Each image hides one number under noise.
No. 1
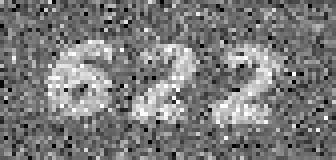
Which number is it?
622
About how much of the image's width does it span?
two thirds
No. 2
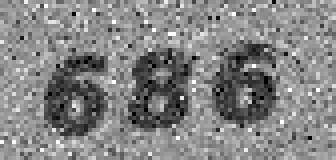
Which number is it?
686
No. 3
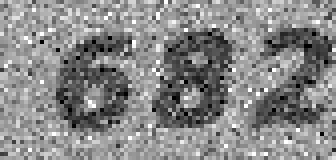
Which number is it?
682
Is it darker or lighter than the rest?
darker
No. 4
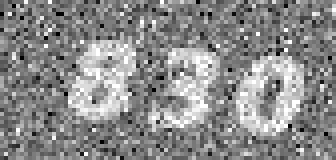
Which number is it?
830
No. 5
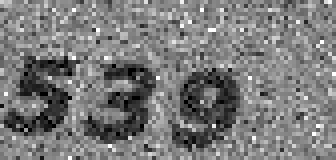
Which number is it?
539
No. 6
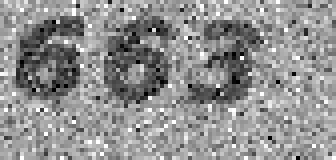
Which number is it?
663
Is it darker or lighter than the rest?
darker
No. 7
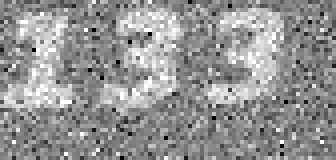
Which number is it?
133
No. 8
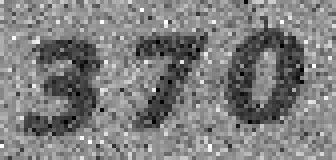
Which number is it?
370
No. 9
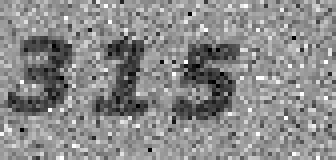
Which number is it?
315
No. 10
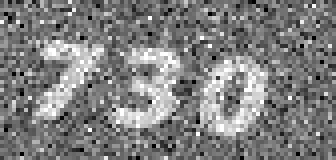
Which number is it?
730
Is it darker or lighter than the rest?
lighter
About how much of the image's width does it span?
two thirds
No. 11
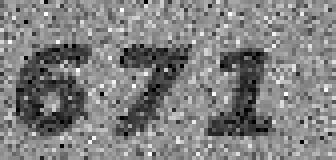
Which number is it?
671
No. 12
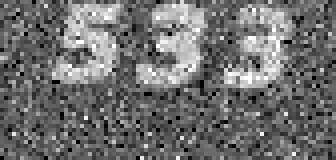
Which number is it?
533
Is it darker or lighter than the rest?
lighter
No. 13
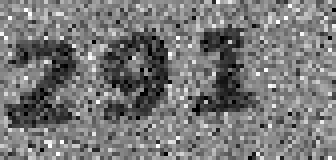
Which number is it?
291
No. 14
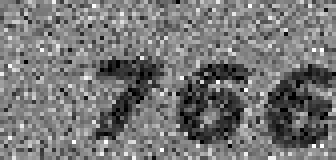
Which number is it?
766
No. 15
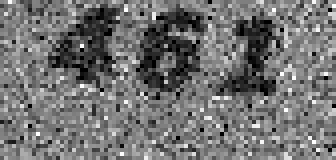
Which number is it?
461
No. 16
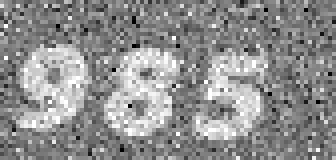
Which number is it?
985
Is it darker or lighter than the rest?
lighter
